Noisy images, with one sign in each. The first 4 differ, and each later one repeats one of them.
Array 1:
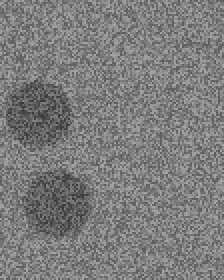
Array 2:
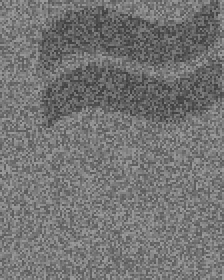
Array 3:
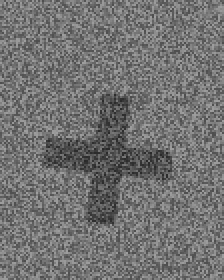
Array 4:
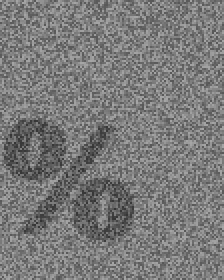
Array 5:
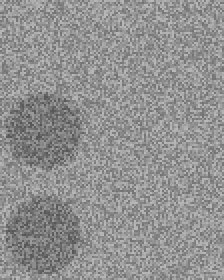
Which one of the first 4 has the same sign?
1
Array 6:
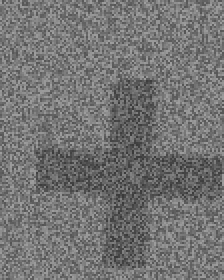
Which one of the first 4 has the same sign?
3
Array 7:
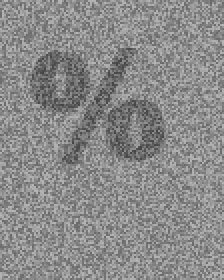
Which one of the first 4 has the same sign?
4
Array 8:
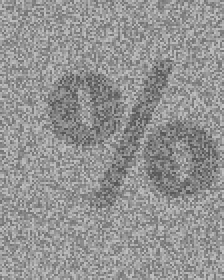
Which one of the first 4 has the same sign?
4
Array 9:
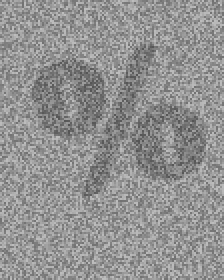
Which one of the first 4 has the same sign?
4
